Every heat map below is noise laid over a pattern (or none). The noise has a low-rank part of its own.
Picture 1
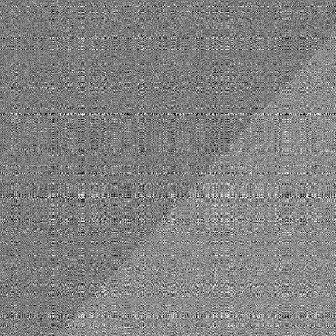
a sharp edge
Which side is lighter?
bottom right
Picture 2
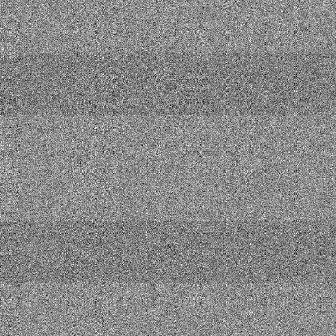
horizontal stripes
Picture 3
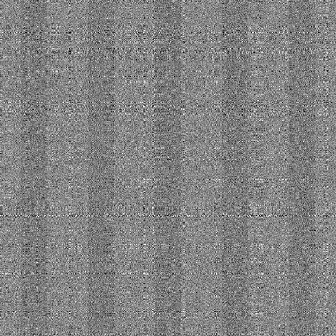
vertical stripes
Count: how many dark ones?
5
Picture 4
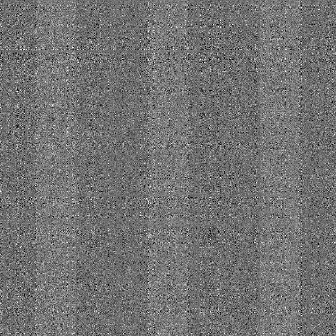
vertical stripes
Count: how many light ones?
3
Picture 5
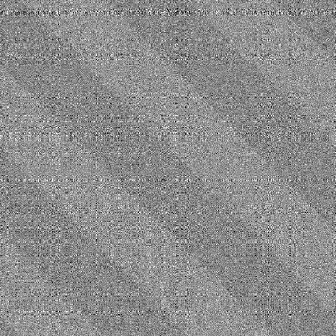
diagonal stripes
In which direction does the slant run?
top left to bottom right
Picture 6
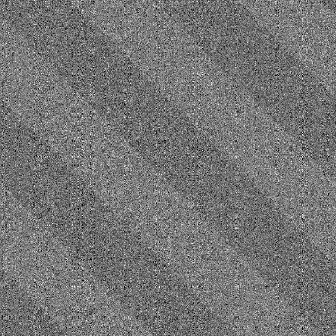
diagonal stripes
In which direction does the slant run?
top left to bottom right
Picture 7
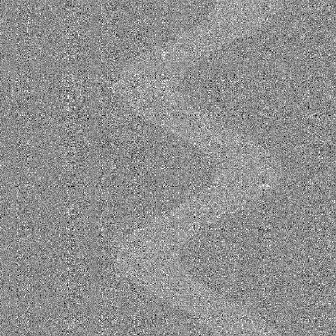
a wavy band
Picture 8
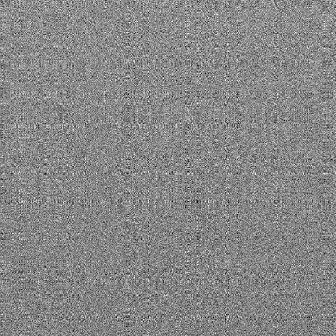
a smooth slope
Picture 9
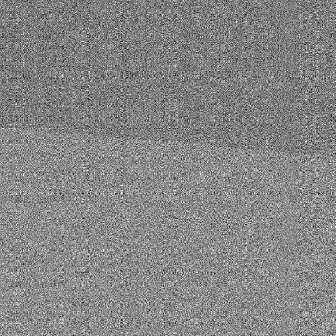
a sharp edge
